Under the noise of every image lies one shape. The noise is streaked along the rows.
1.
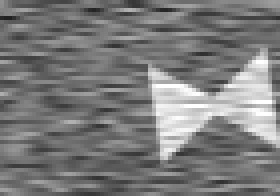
bow tie
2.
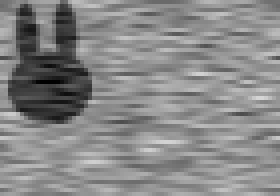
rabbit's head
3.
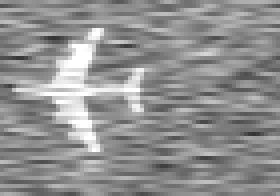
airplane
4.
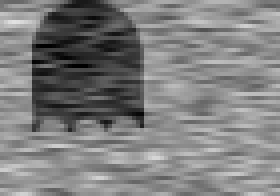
ghost
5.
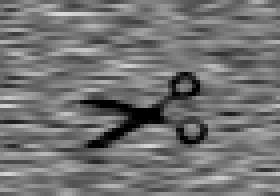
pair of scissors
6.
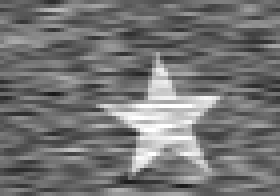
star
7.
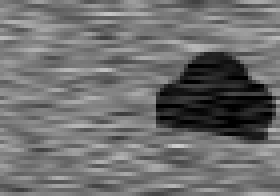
cloud
